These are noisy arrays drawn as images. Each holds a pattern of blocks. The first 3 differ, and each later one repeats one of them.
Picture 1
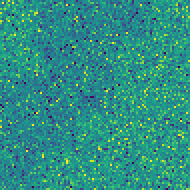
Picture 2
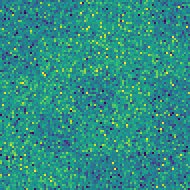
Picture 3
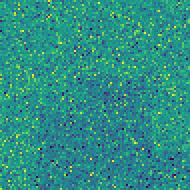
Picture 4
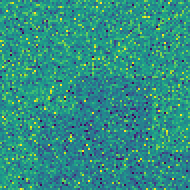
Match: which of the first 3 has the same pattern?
3
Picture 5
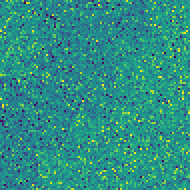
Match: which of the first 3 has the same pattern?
1
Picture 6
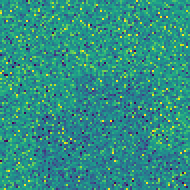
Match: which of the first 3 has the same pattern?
3
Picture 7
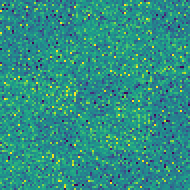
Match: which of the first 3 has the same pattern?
2
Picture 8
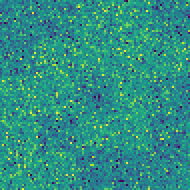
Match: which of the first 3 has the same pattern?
2
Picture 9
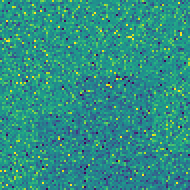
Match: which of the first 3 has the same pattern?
3
